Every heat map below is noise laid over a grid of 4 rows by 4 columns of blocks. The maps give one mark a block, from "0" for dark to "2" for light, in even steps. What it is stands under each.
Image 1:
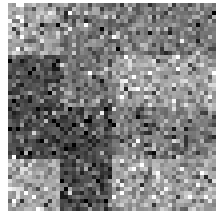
2 1 1 1
0 1 2 2
0 0 1 1
2 0 2 2
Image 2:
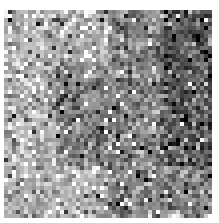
2 2 1 0
2 1 1 0
2 1 1 0
2 2 1 1
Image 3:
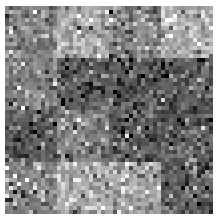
1 2 1 2
1 0 0 0
0 1 0 0
1 2 2 0
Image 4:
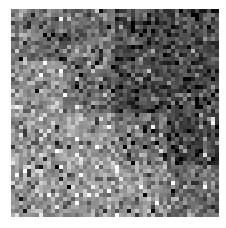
1 1 0 0
2 1 0 0
2 2 1 0
2 2 2 1
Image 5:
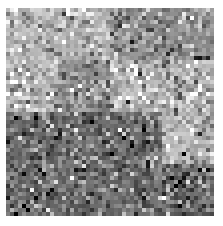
2 2 1 1
2 1 2 2
0 0 0 2
0 0 0 0
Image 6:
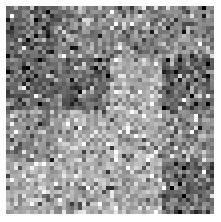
0 1 1 1
0 0 2 0
1 2 2 1
2 2 2 0
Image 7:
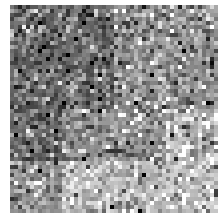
0 0 1 1
0 0 1 1
0 1 1 2
1 2 2 2
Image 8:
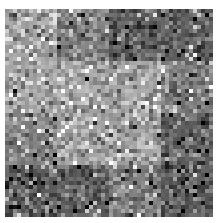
2 1 0 0
2 2 2 1
1 2 2 0
0 0 1 0
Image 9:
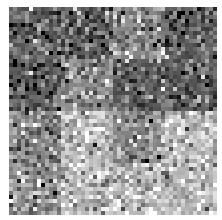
0 0 1 0
0 1 0 0
1 2 1 2
1 2 2 2
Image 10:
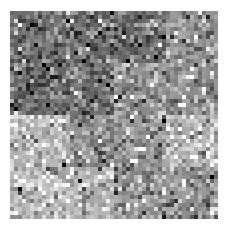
0 0 0 1
0 0 1 1
2 1 1 2
2 2 1 1
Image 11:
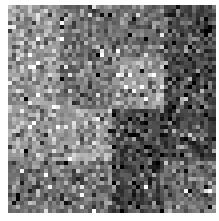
2 1 1 0
2 1 2 0
2 2 0 0
1 1 0 1
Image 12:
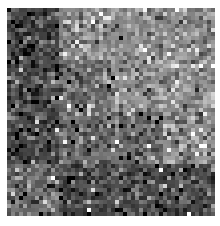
0 2 2 2
0 1 2 2
0 1 1 2
1 0 0 0
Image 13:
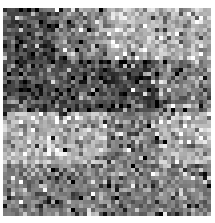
0 1 2 2
0 0 0 1
2 2 1 2
1 1 1 1
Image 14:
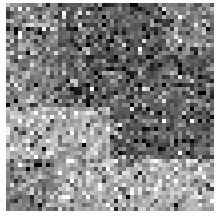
1 0 0 1
1 0 0 0
2 2 0 0
1 2 2 2
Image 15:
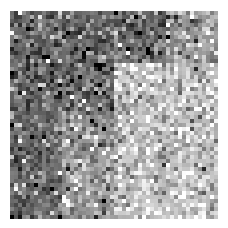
0 0 0 1
0 0 2 2
0 1 2 2
0 1 2 2
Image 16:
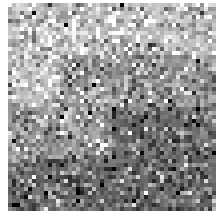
2 2 2 2
2 1 1 1
1 1 0 0
0 0 0 0
